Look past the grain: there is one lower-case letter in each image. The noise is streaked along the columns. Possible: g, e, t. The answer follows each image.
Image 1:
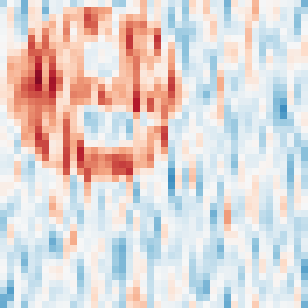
red e
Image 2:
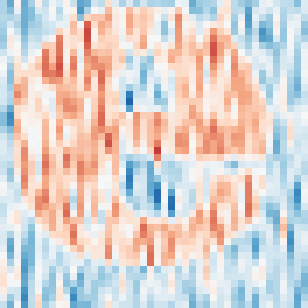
red e
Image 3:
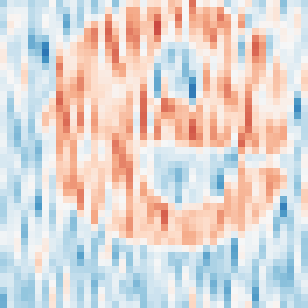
red e
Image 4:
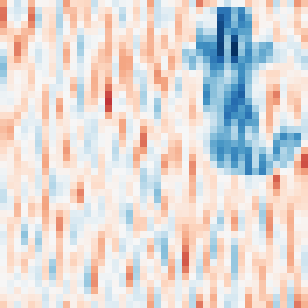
blue t
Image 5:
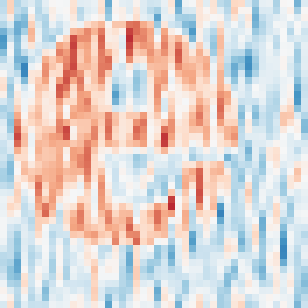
red e
